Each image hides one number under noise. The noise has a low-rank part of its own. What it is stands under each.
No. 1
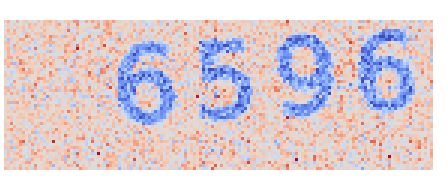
6596
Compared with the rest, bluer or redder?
bluer
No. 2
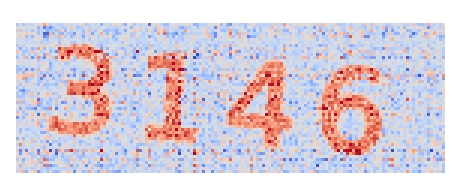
3146
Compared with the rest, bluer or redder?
redder
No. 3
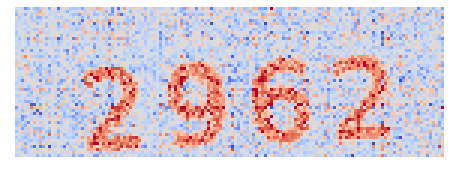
2962
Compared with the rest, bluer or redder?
redder
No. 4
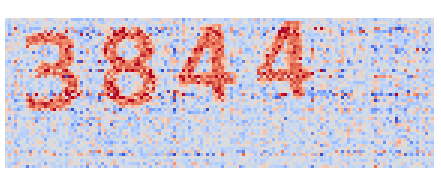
3844
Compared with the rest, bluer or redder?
redder
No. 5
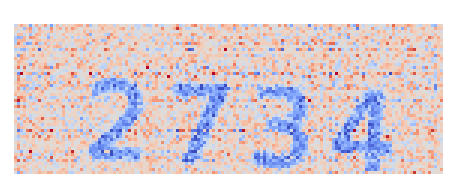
2734
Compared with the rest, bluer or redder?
bluer
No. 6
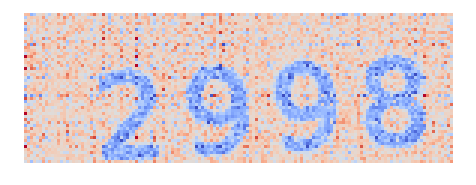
2998
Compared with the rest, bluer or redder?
bluer
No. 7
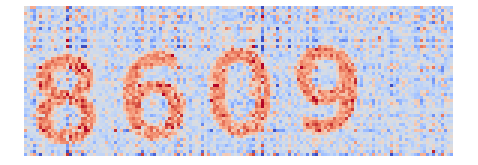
8609
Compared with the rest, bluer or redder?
redder
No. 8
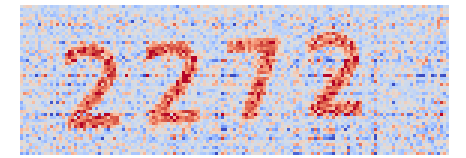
2272
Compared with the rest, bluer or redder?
redder
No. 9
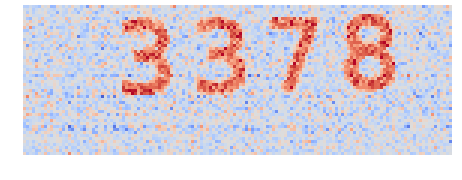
3378
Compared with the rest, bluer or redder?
redder
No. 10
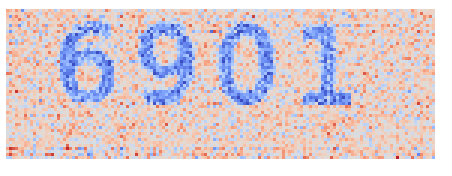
6901
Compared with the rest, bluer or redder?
bluer
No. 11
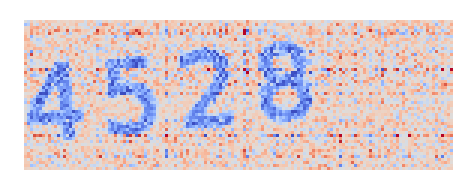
4528
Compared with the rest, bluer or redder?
bluer
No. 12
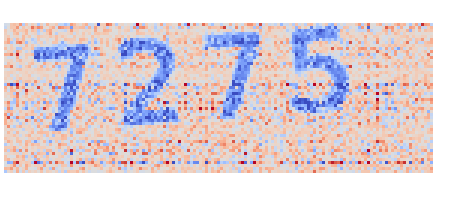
7275
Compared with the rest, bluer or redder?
bluer
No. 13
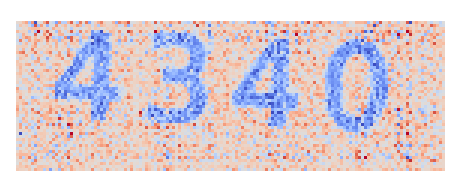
4340
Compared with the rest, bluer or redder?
bluer
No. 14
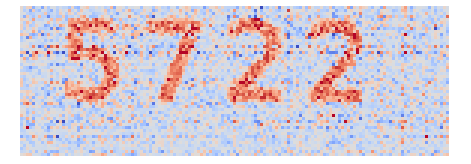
5722
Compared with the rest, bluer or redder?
redder
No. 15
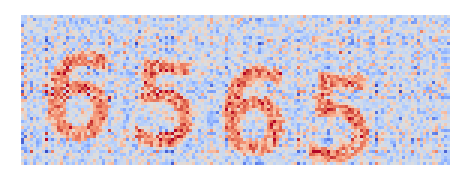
6565
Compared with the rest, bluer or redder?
redder
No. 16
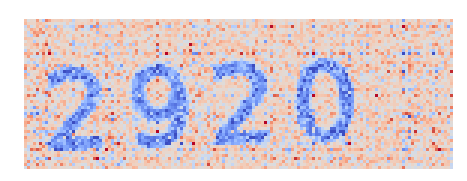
2920
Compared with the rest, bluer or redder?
bluer
